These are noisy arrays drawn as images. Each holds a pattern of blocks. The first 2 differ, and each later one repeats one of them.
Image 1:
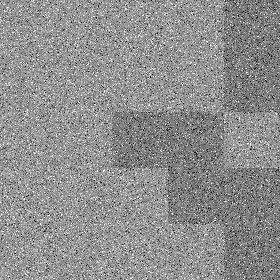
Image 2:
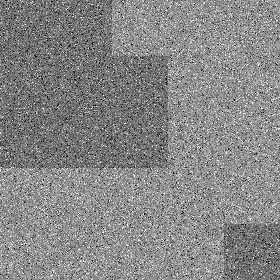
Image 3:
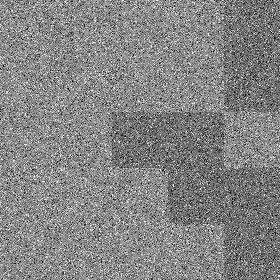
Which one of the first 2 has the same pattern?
1
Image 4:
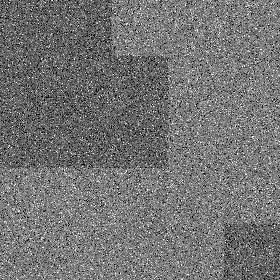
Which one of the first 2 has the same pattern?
2
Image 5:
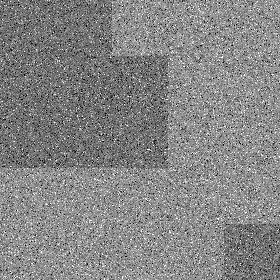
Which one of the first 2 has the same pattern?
2
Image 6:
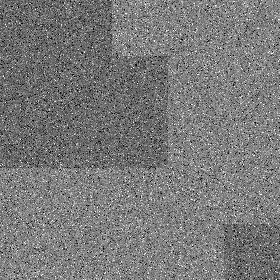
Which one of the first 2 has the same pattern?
2
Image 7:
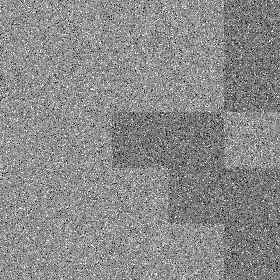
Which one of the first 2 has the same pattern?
1
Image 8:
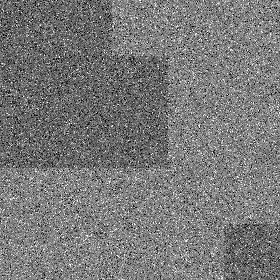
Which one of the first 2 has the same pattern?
2
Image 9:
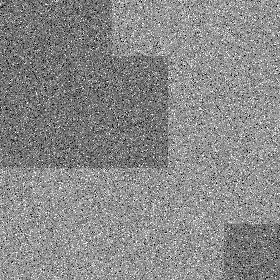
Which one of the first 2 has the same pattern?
2
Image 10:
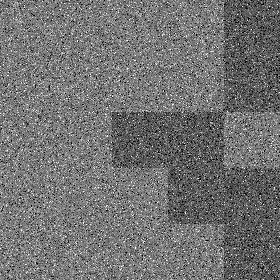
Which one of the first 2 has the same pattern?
1
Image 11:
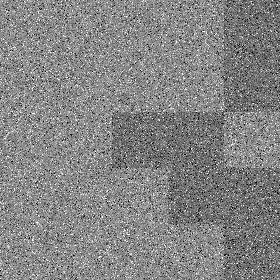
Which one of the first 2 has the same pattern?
1
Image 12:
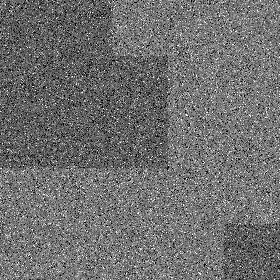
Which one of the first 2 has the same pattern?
2
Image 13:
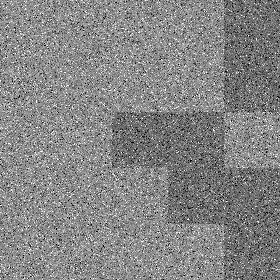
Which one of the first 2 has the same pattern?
1
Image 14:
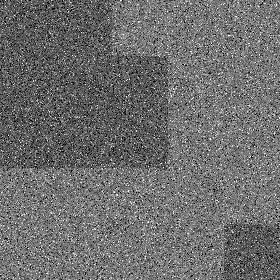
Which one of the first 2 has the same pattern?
2
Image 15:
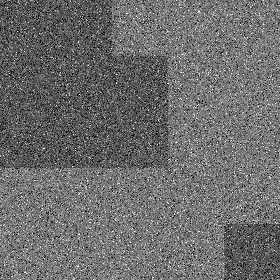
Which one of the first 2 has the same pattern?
2
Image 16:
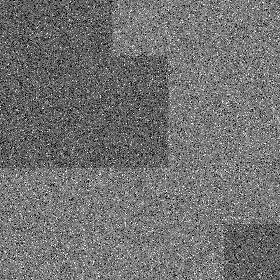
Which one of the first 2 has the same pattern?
2
